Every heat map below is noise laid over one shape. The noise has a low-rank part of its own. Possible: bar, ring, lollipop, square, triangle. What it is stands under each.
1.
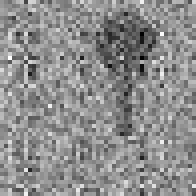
lollipop
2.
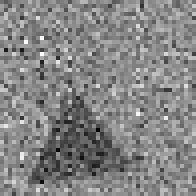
triangle
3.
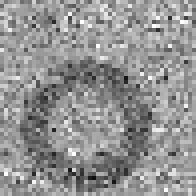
ring
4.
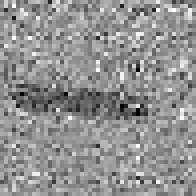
bar
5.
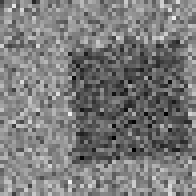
square
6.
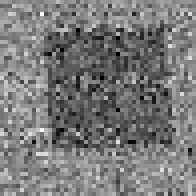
square
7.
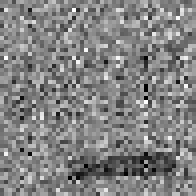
bar
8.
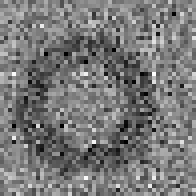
ring
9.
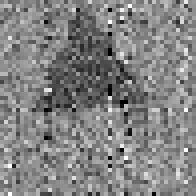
triangle
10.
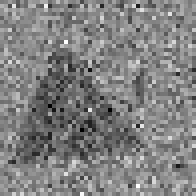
triangle
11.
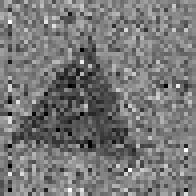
triangle
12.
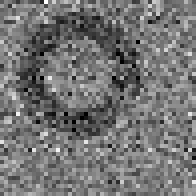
ring
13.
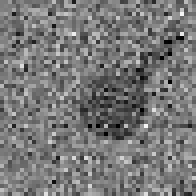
lollipop
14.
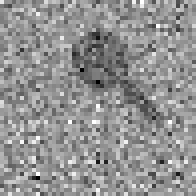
lollipop
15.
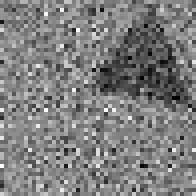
triangle
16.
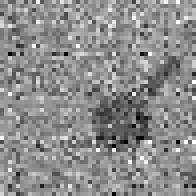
lollipop
